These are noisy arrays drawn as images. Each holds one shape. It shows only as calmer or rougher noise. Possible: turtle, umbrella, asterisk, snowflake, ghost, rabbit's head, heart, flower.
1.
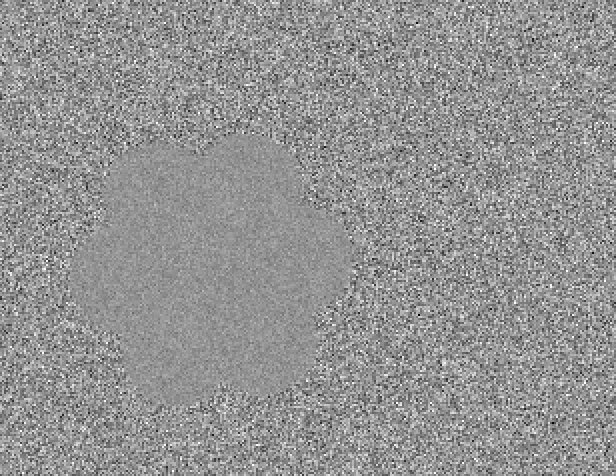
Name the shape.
flower
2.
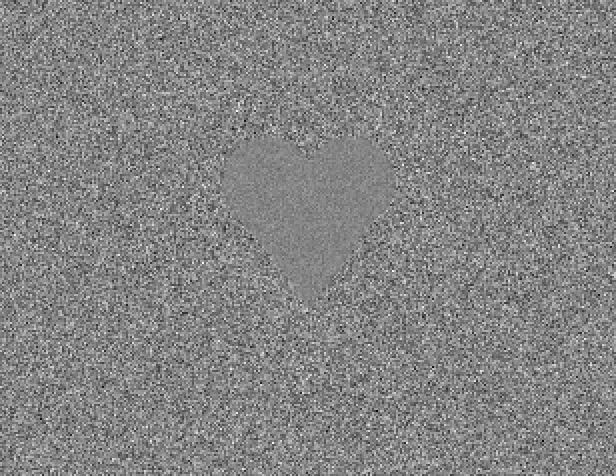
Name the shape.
heart
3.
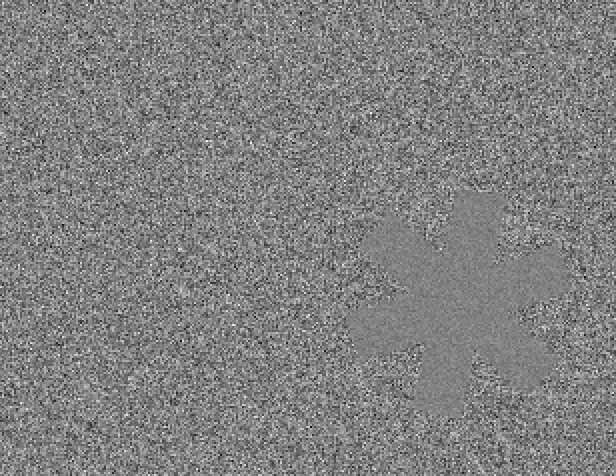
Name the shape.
asterisk
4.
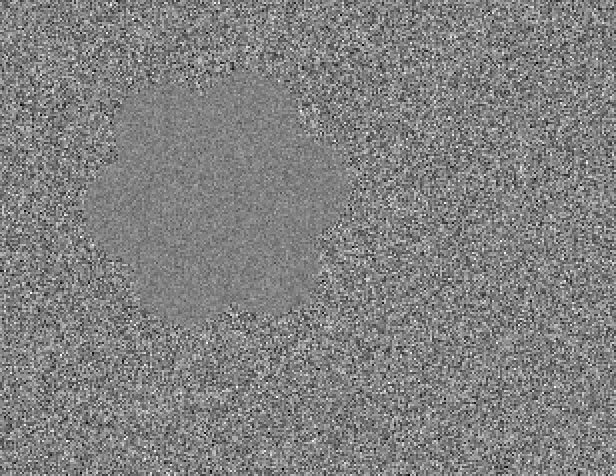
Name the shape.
flower
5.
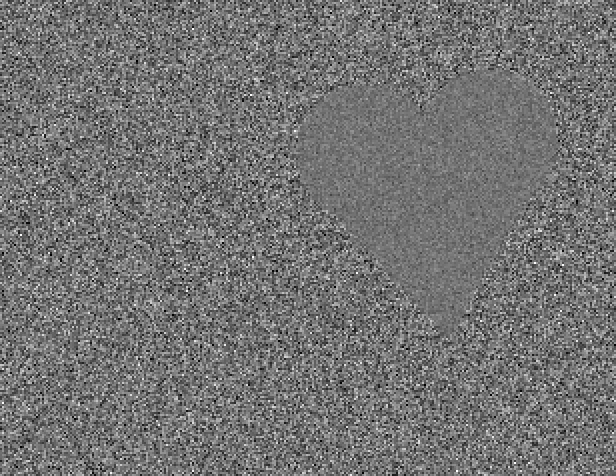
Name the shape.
heart
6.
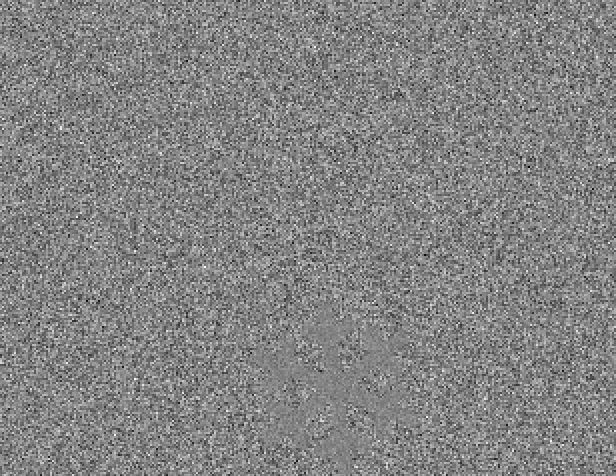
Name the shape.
snowflake
